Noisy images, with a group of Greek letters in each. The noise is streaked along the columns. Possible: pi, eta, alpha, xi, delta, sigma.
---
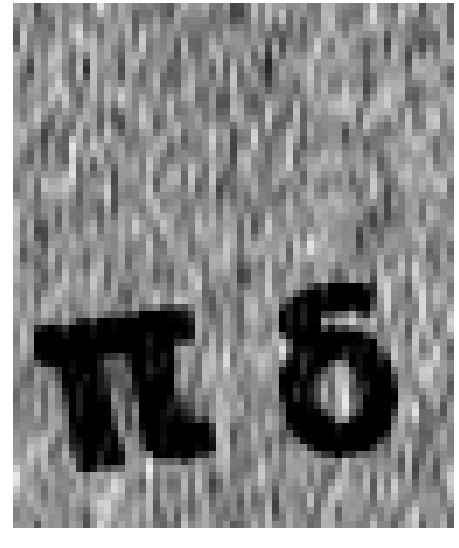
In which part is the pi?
bottom left
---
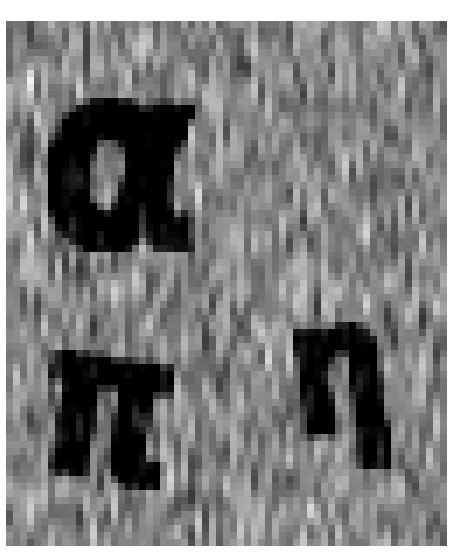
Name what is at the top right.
nothing
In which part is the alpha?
top left
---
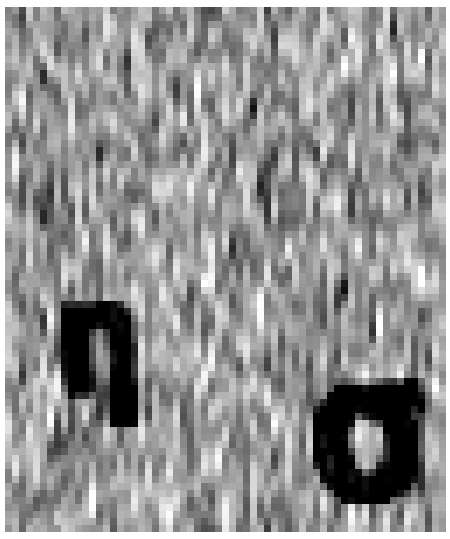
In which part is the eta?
bottom left
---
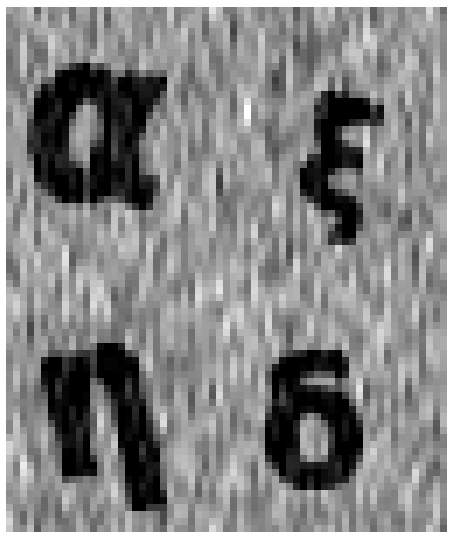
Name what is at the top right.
xi
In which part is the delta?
bottom right
